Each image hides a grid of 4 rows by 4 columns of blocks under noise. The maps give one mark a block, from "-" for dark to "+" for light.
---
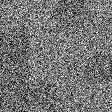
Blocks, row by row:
+ + - +
- + + +
- + + -
- - + +
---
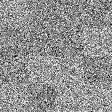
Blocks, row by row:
+ - - -
- - - +
- + + -
+ - + +
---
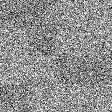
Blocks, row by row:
- - + +
+ - + +
+ + - -
- + + +
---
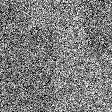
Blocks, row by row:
- + + -
- - + -
- - + +
- - + +
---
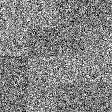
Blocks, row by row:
+ + - -
+ - - +
- + + +
- + - -
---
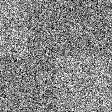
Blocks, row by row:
+ - - -
+ - - -
- - + +
- - + +
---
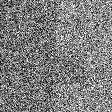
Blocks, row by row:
- - + +
- - + +
- - - +
- - + +
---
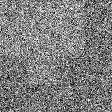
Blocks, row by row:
+ + + -
+ + + -
- + - -
- - - -
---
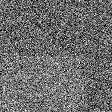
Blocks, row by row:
- - - -
- - - -
+ + + -
+ + + -
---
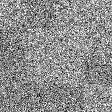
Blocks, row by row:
+ - + +
- + + +
- + + -
- - - +
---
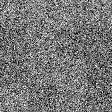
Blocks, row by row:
+ + + +
- + - -
- + + -
+ - + -
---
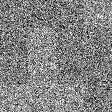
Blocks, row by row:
- - - +
- + - -
- + - -
+ + + -
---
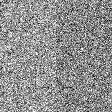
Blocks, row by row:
+ + - -
+ + - -
+ + - -
+ + - -
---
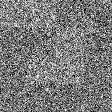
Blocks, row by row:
+ + - -
- - + -
- + + -
- - - -
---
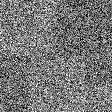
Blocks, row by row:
+ + - -
+ + - -
- + + -
- + + +
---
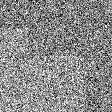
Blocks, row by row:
- - - -
+ - - -
+ + + -
+ + + -
